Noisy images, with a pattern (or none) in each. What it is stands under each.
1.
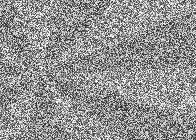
spokes from one point
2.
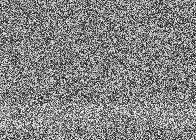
one horizontal stripe
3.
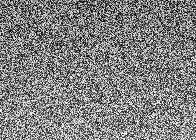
a smooth slope
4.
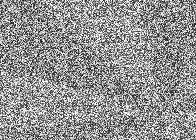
spokes from one point
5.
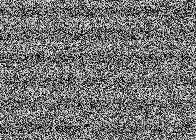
horizontal stripes
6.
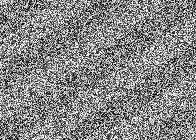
diagonal stripes
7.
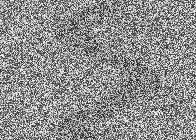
a wavy band
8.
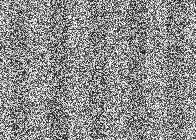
vertical stripes
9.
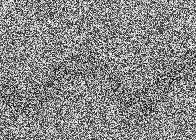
a wavy band
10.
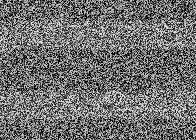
horizontal stripes
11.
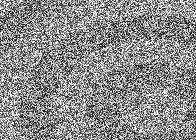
rings round one point
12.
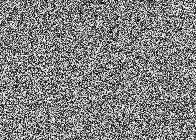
only noise
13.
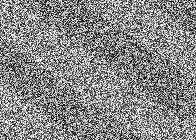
diagonal stripes
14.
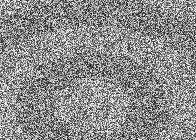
rings round one point
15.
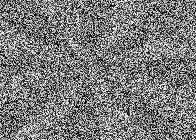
spokes from one point
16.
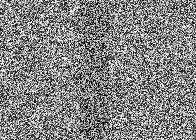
one vertical stripe
